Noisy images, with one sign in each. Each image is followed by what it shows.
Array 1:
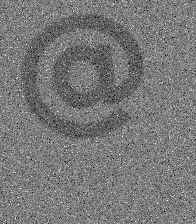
at sign
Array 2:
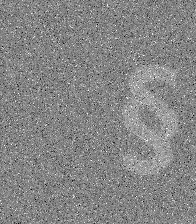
section sign
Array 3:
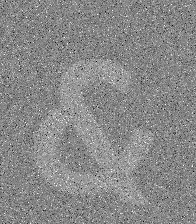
ampersand
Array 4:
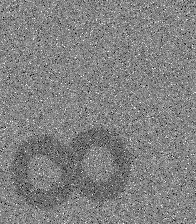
infinity sign
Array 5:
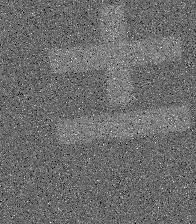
plus-minus sign
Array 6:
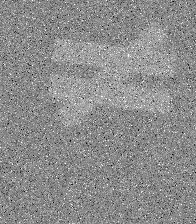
not-equal sign
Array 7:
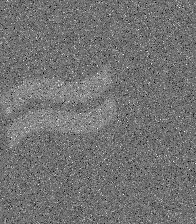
approximately sign
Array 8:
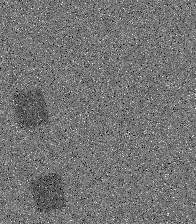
colon
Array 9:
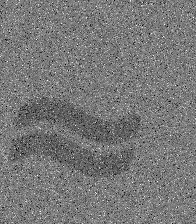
approximately sign
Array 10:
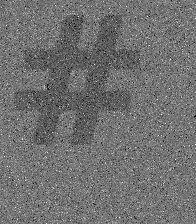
hash sign
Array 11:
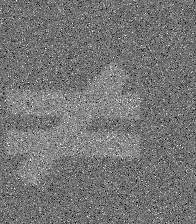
not-equal sign
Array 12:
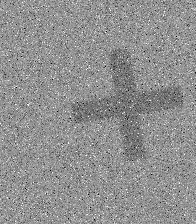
plus sign
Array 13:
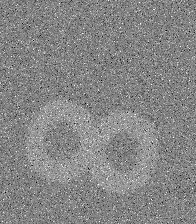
infinity sign
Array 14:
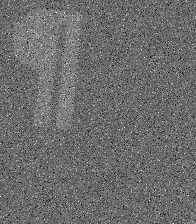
pilcrow
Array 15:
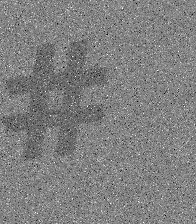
hash sign
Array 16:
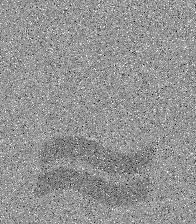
approximately sign
